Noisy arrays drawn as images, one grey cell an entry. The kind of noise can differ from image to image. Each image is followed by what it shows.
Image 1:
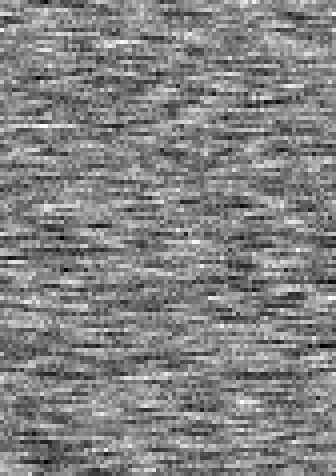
streaked along the rows
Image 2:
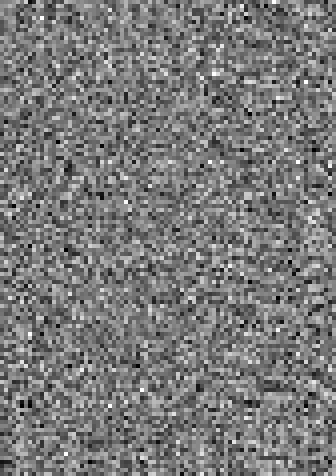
low rank plus noise
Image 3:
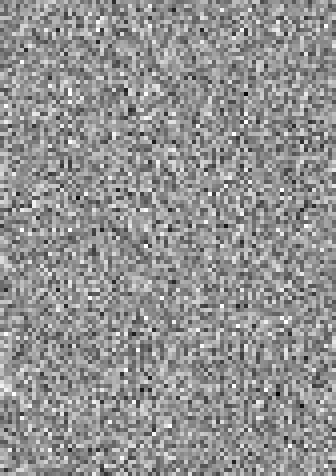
low rank plus noise
